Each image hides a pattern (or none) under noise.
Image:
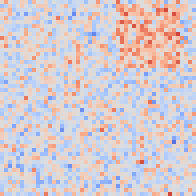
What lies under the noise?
one block
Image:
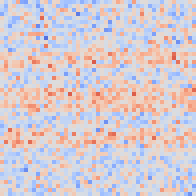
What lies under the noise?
bands of rows
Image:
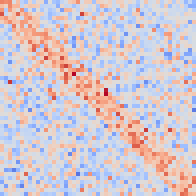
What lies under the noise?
a diagonal band
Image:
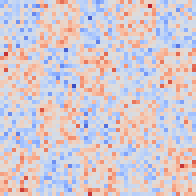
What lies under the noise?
a checkerboard
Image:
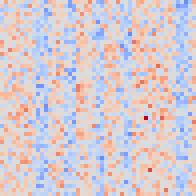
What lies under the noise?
bands of columns
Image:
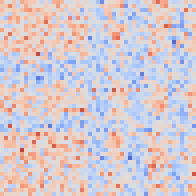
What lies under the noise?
bands of rows crossing bands of columns
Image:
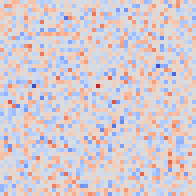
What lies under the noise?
only noise
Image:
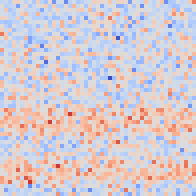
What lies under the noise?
bands of rows
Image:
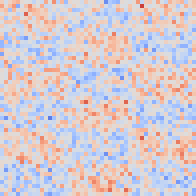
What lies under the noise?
a checkerboard
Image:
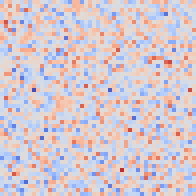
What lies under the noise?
only noise
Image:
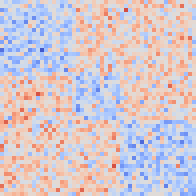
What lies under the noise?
blocks along the diagonal
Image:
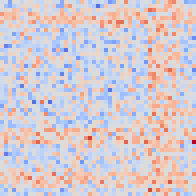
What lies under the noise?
bands of rows crossing bands of columns
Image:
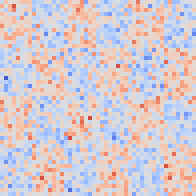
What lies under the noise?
a checkerboard
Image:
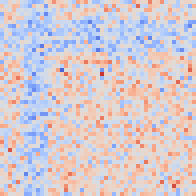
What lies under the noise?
bands of rows crossing bands of columns
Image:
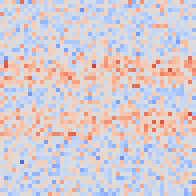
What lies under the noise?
bands of rows
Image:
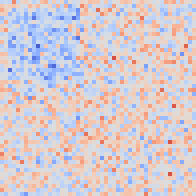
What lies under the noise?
one block
